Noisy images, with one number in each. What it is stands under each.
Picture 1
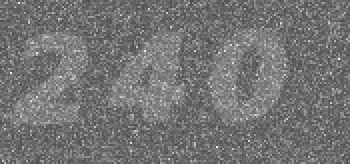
240
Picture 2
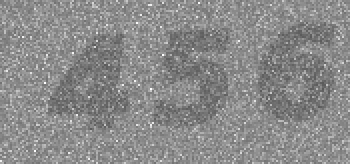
456
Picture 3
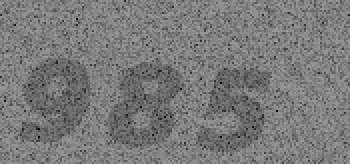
985
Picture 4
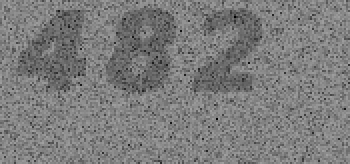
482
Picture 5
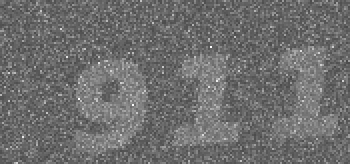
911
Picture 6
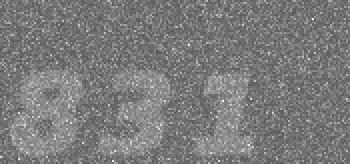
831
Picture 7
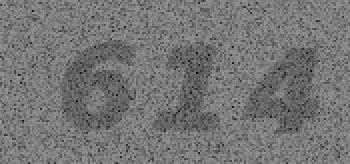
614
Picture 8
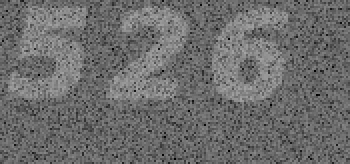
526
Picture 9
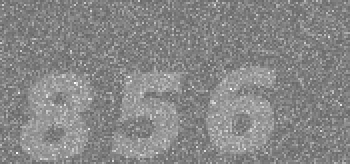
856
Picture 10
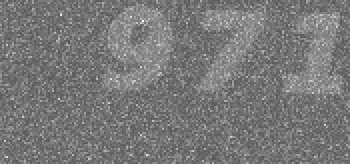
971
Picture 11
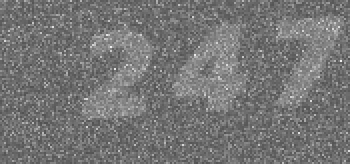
247
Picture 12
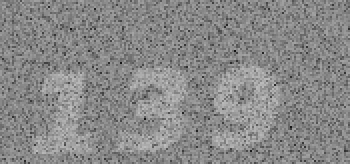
139
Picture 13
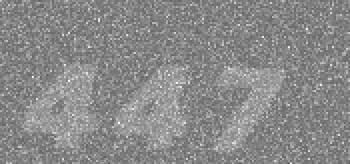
447
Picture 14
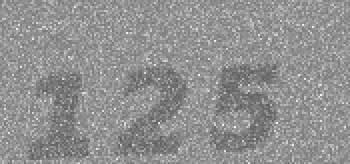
125
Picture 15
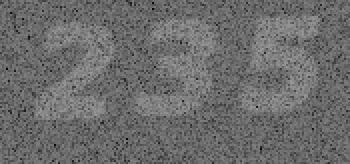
235
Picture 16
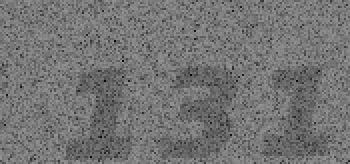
131
